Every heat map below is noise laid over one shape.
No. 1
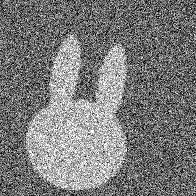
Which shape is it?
rabbit's head
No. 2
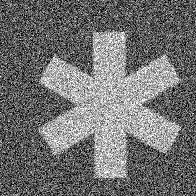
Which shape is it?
asterisk
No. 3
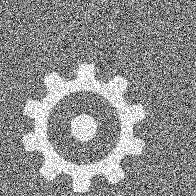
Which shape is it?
gear
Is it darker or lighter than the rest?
lighter
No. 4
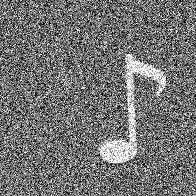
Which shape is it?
musical note
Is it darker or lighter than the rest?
lighter
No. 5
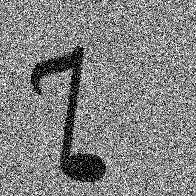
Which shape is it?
musical note
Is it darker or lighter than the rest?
darker
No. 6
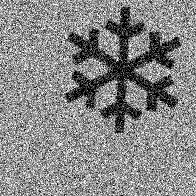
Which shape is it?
snowflake
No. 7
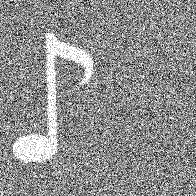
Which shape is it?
musical note
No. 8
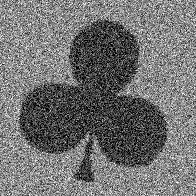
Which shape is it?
club
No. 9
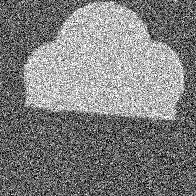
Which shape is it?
cloud
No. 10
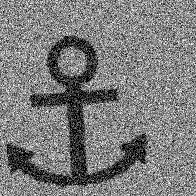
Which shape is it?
anchor
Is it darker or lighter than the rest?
darker
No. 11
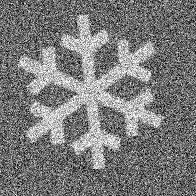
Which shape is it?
snowflake
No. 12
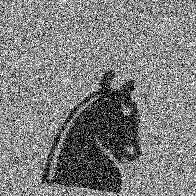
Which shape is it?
chess knight
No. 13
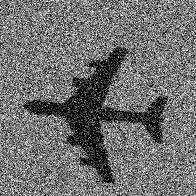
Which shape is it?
airplane
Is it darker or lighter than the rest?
darker
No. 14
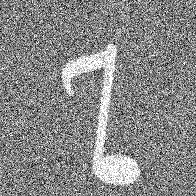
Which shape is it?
musical note
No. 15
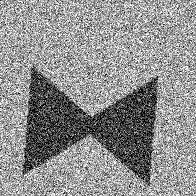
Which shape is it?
bow tie
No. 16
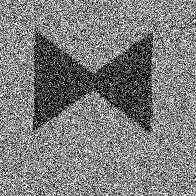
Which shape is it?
bow tie
